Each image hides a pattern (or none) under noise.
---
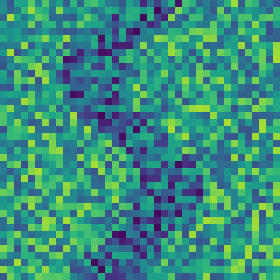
a wavy band
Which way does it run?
top to bottom
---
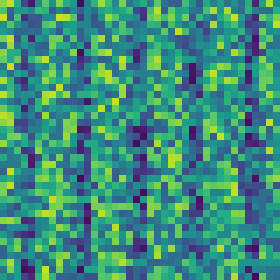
vertical stripes
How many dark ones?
5
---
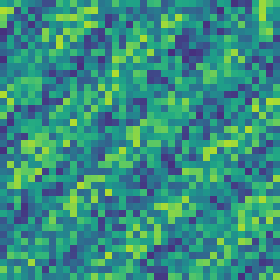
diagonal stripes
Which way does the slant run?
bottom left to top right
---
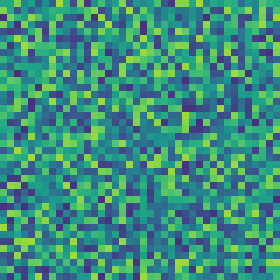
only noise
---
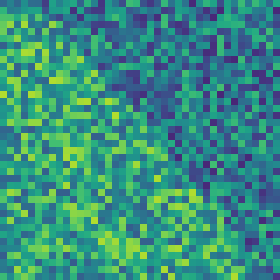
a sharp edge
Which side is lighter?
bottom left
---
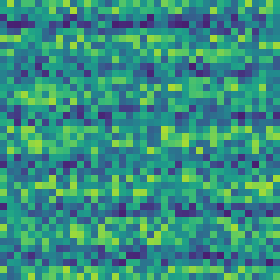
horizontal stripes
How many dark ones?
6
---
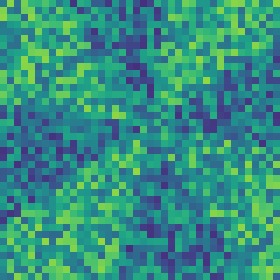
spokes from one point
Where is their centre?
centre
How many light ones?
4
